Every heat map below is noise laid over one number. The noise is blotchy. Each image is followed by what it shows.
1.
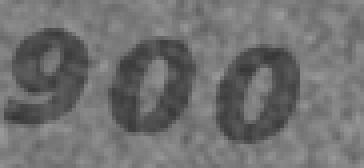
900
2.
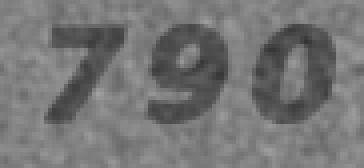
790
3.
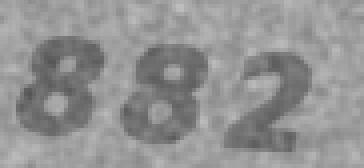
882
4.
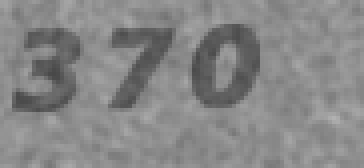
370
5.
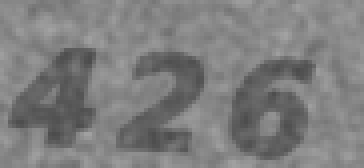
426
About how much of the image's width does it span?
nearly all
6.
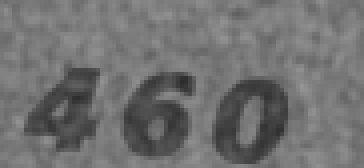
460
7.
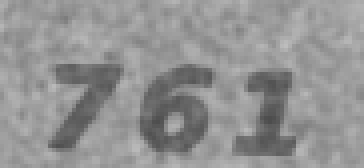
761
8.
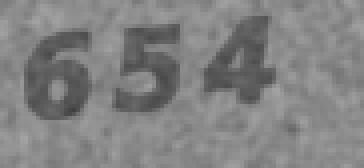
654
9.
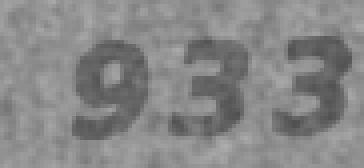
933
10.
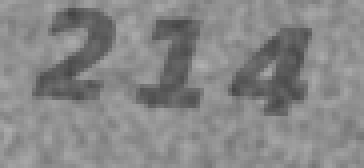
214
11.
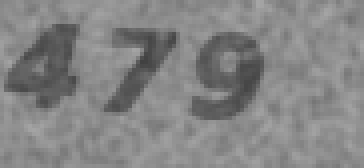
479
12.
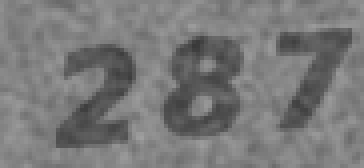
287
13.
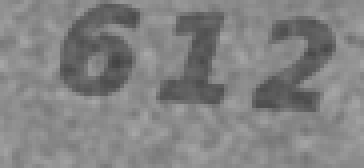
612
